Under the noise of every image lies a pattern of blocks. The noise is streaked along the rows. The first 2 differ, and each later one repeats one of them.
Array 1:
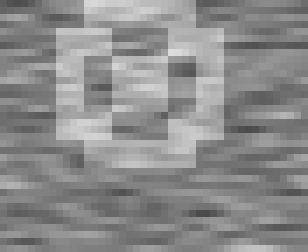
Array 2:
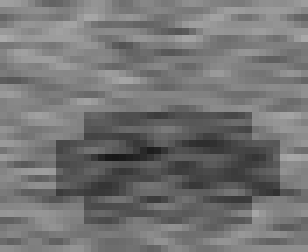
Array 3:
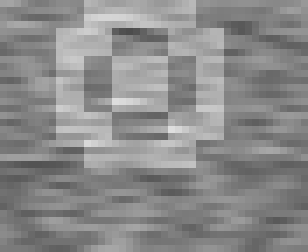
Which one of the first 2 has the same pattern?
1
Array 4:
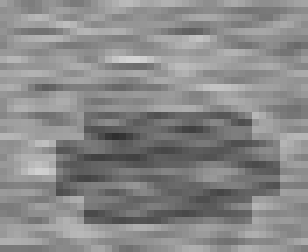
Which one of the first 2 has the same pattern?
2
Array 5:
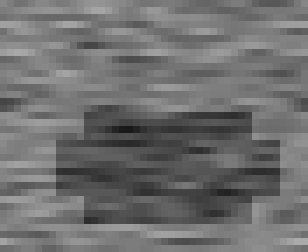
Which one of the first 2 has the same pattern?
2
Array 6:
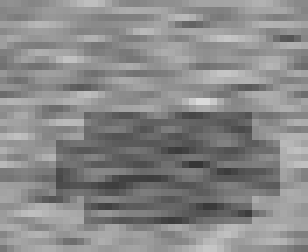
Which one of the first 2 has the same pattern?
2
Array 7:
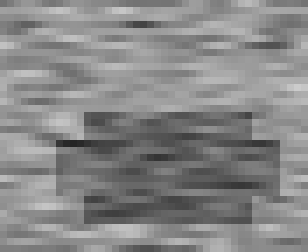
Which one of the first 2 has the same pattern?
2
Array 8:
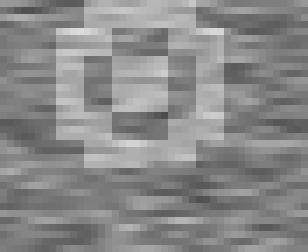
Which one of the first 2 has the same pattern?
1
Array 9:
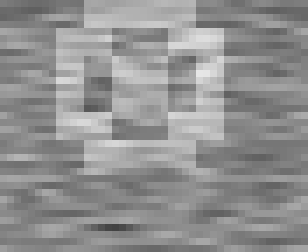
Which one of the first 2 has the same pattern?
1
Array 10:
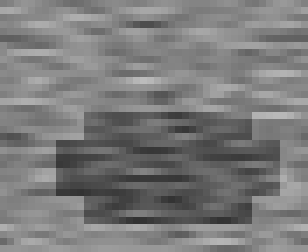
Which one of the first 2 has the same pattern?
2
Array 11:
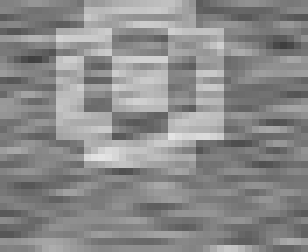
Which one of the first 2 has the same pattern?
1
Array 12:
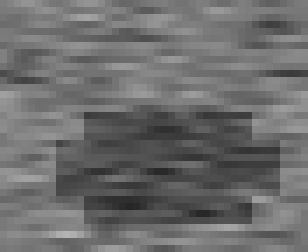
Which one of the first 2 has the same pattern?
2
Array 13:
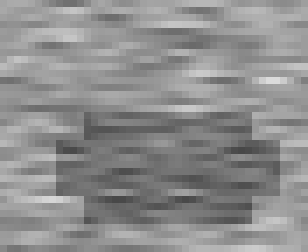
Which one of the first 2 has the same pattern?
2
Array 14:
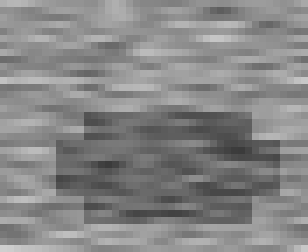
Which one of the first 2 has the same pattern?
2
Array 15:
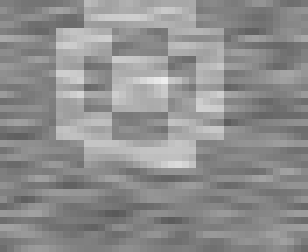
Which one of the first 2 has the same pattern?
1
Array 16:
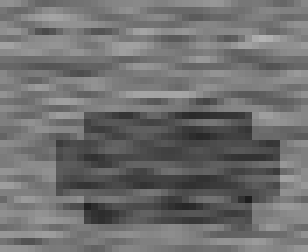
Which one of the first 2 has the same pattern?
2
